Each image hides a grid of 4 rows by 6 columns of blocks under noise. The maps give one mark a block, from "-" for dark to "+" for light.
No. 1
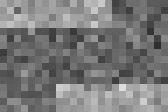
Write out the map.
+ + + + - -
- - - - - -
- - - - - -
- - + + + +
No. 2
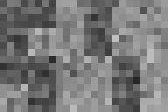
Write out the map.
- - + - + +
- + + - + +
- - + + - +
+ - + + - +
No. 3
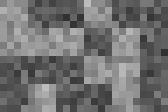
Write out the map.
+ - - + - -
+ + + - + -
- - - + + -
- + - - + -
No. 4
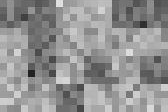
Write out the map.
- - + + - -
+ - + + + +
+ - + - + -
+ + - + + +
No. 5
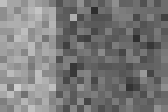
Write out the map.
+ + - - - -
+ + - - - -
+ + - - - -
+ + - - - -
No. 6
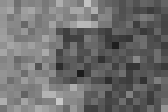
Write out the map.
+ + + + - -
+ + - - - -
+ + - - - -
+ + + - - -
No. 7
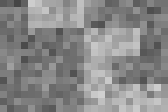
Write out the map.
- + + - - -
- - - + + -
- - - + - -
- - - + + +
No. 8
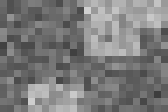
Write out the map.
- - - + + +
- - - + + -
- - - - - -
- + + - - -
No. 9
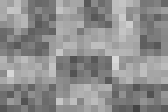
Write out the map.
+ - + - + -
- - + + + -
+ + - - + +
- - + + - -
